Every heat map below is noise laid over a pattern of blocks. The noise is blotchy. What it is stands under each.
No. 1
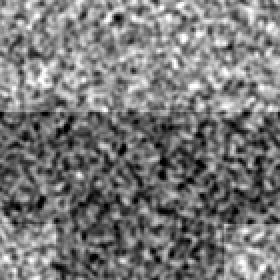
left and right mirror each other
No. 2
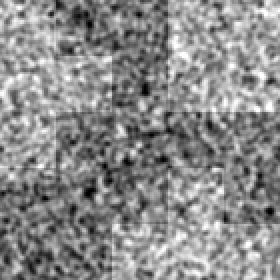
mirrored about the diagonal from the bottom left
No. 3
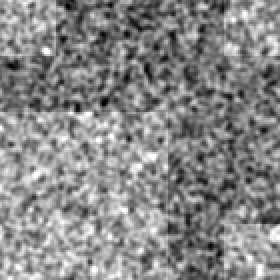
mirrored about the diagonal from the bottom left
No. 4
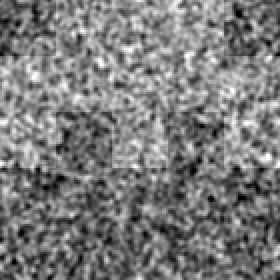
left and right mirror each other
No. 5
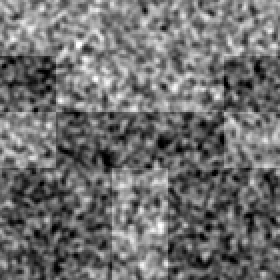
left and right mirror each other
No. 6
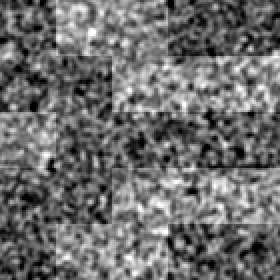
top and bottom mirror each other
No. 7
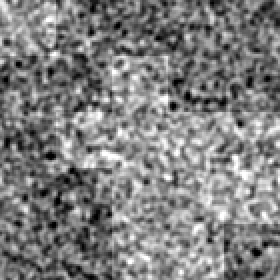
mirrored about the diagonal from the top left
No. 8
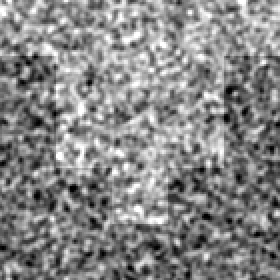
left and right mirror each other
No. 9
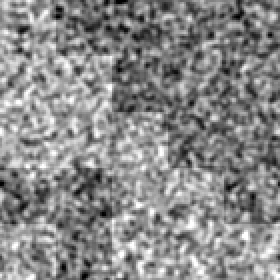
mirrored about the diagonal from the bottom left
